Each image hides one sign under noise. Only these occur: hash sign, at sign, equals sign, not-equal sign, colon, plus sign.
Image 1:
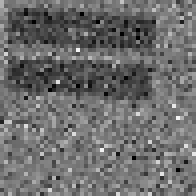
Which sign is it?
equals sign
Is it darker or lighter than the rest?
darker
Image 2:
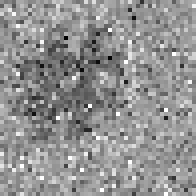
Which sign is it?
hash sign
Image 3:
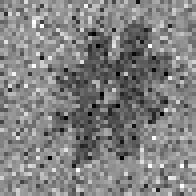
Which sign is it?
hash sign
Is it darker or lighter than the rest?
darker
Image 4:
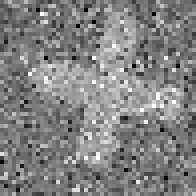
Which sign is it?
plus sign
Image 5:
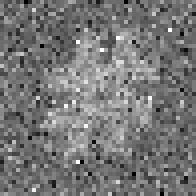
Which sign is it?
hash sign
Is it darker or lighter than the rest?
lighter
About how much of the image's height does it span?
two thirds
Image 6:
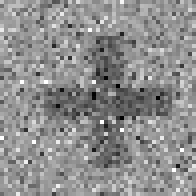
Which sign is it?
plus sign
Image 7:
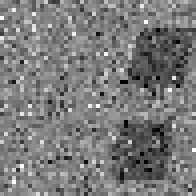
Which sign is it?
colon
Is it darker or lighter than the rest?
darker
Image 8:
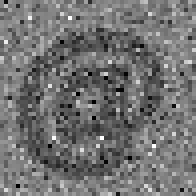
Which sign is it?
at sign
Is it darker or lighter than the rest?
darker
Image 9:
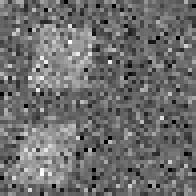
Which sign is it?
colon
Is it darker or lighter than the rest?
lighter
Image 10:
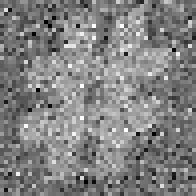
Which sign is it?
hash sign
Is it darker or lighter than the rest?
lighter
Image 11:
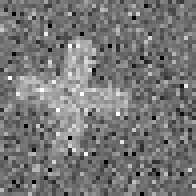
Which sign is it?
plus sign
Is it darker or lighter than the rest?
lighter
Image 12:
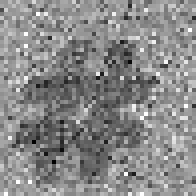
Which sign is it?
hash sign
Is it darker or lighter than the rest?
darker
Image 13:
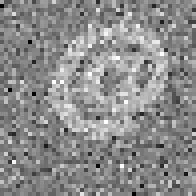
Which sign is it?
at sign
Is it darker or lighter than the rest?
lighter
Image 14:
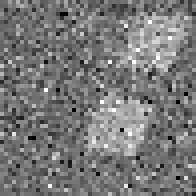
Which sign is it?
colon
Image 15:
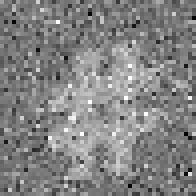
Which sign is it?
hash sign
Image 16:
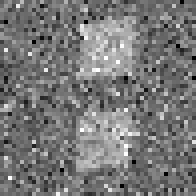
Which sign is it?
colon
